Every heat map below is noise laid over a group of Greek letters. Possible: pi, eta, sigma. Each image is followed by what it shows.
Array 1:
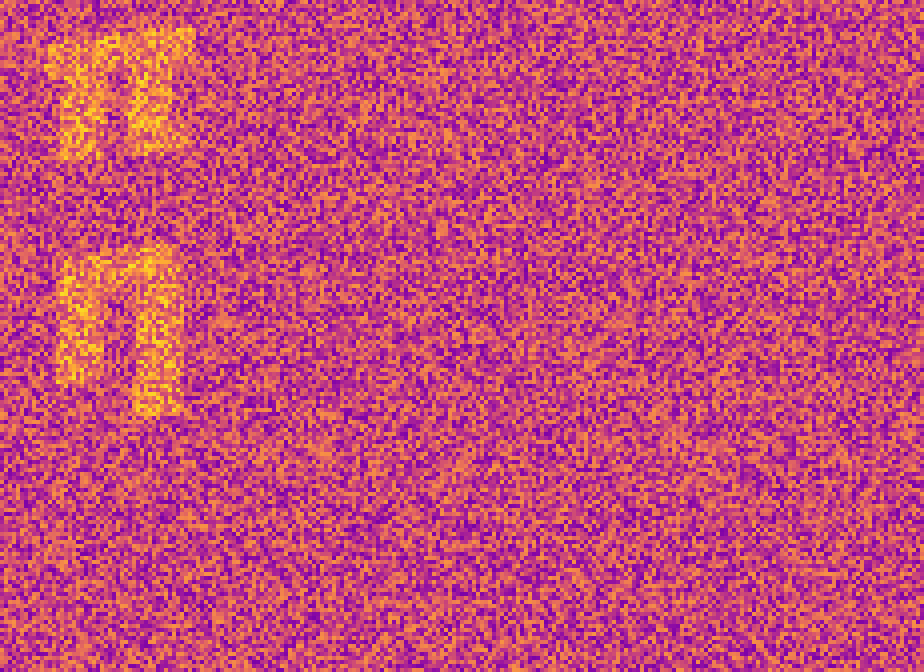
top left: pi; middle left: eta
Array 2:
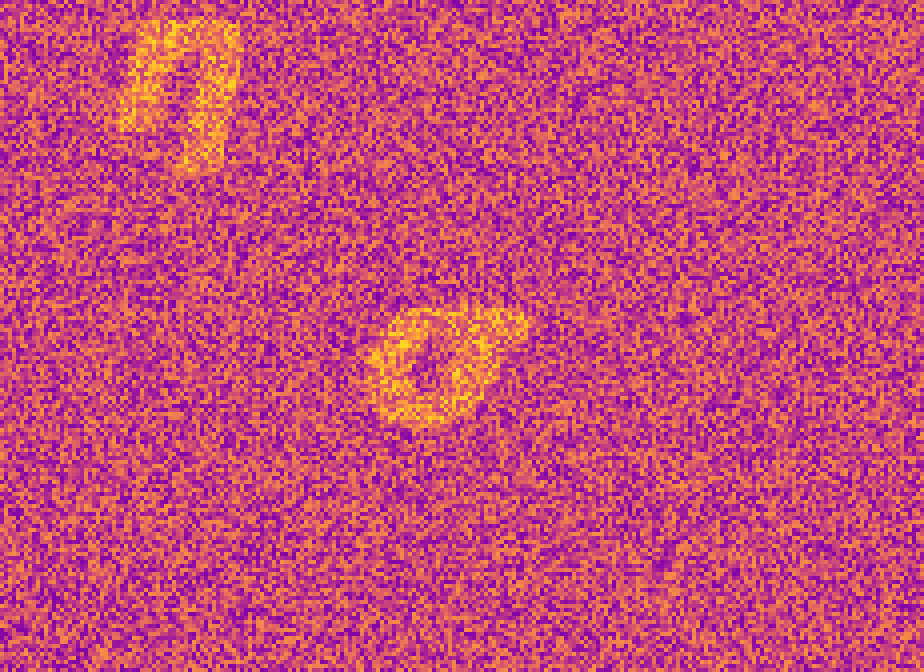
top left: eta; centre: sigma
